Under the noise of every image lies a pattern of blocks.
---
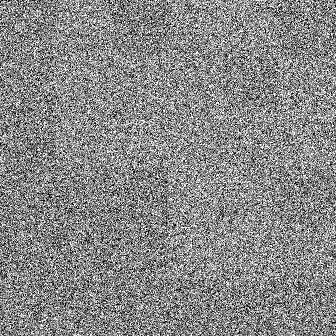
mirrored about the diagonal from the bottom left
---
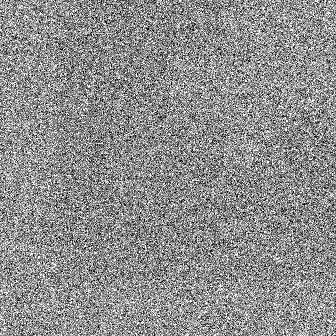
mirrored about the diagonal from the bottom left
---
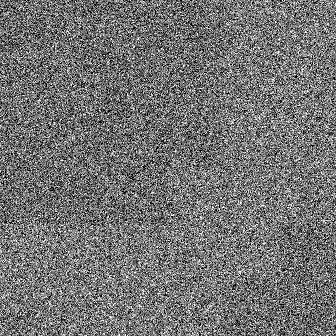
mirrored about the diagonal from the top left
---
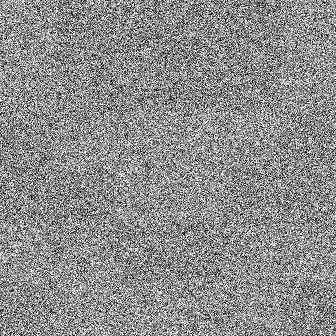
left and right mirror each other
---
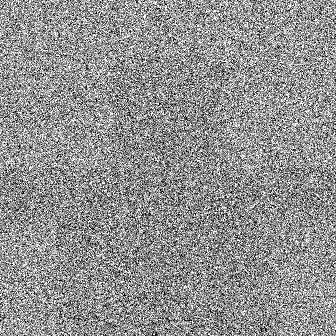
left and right mirror each other
